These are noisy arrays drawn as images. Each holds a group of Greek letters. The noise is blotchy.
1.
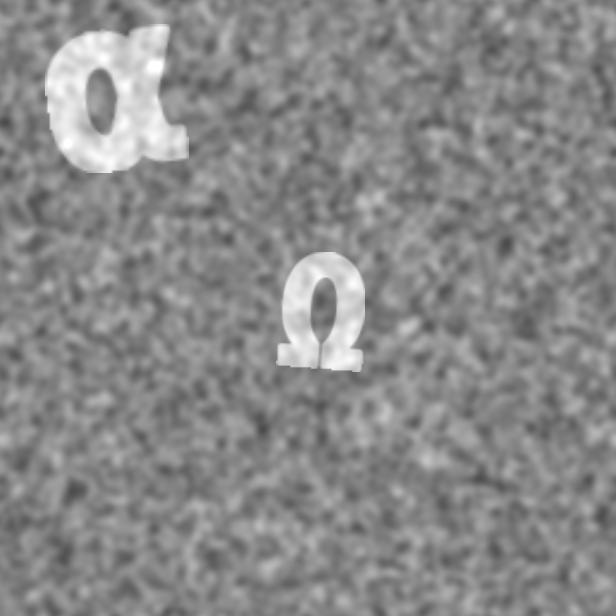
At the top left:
alpha
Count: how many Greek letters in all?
2
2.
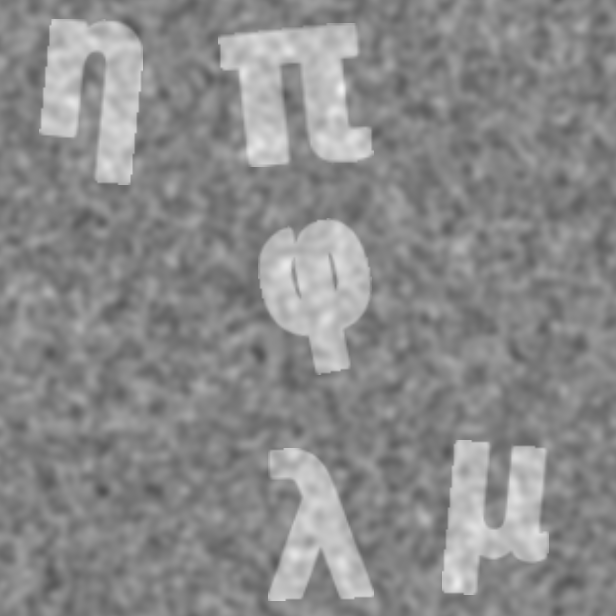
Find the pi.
top middle
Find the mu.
bottom right
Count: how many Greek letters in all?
5
